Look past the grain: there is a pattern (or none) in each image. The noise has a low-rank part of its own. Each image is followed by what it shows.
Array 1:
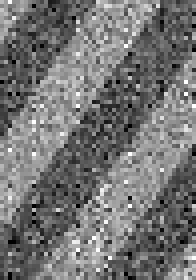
diagonal stripes
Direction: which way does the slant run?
bottom left to top right
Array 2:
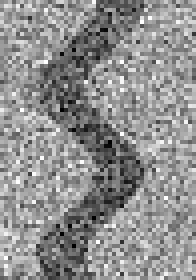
a wavy band
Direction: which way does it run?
top to bottom
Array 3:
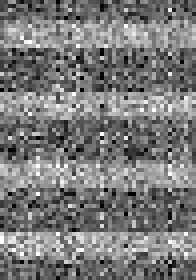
horizontal stripes
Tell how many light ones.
4
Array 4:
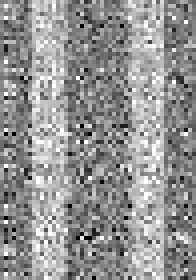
vertical stripes
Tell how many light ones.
2
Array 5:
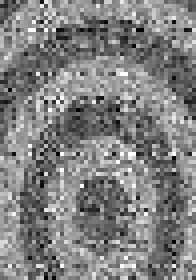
rings round one point
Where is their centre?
bottom middle
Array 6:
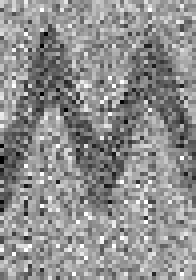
a wavy band
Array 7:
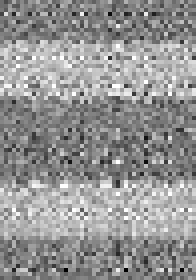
horizontal stripes
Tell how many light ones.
2
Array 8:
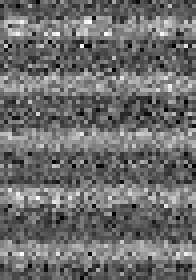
horizontal stripes
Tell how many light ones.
5
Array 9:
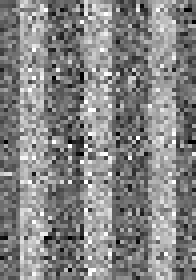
vertical stripes
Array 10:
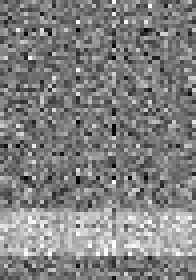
one horizontal stripe
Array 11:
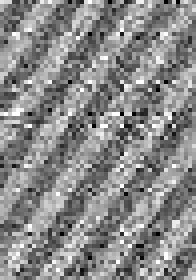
diagonal stripes
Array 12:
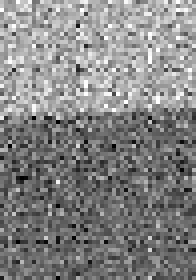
a sharp edge
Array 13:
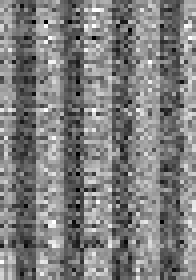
vertical stripes
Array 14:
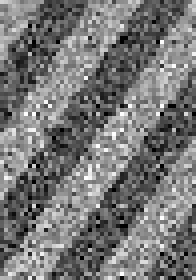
diagonal stripes
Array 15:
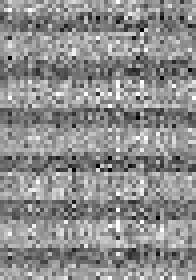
horizontal stripes
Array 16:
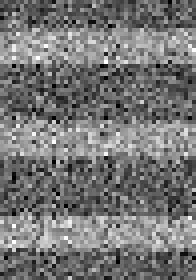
horizontal stripes
